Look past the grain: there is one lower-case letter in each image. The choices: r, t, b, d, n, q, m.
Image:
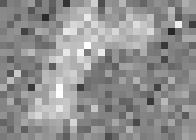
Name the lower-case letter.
r
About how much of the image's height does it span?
nearly all
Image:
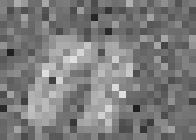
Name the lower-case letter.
n
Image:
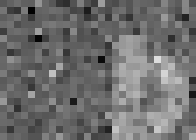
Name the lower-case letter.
b
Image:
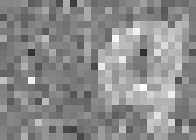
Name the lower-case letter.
q
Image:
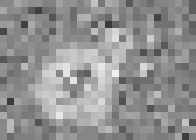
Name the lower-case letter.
d
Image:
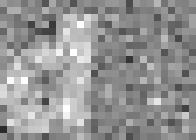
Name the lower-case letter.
d
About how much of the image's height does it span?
nearly all
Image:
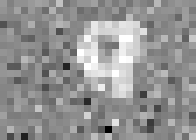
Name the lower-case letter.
q
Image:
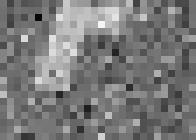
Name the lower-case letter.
r
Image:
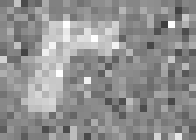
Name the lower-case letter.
r
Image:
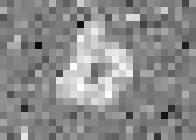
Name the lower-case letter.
b
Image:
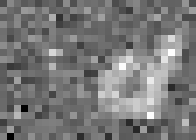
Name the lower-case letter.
d
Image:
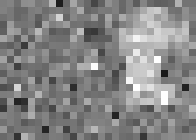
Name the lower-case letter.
t
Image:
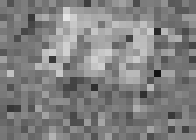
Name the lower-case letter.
m
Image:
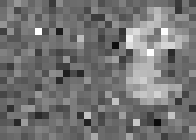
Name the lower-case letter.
t
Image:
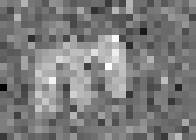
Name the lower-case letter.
m
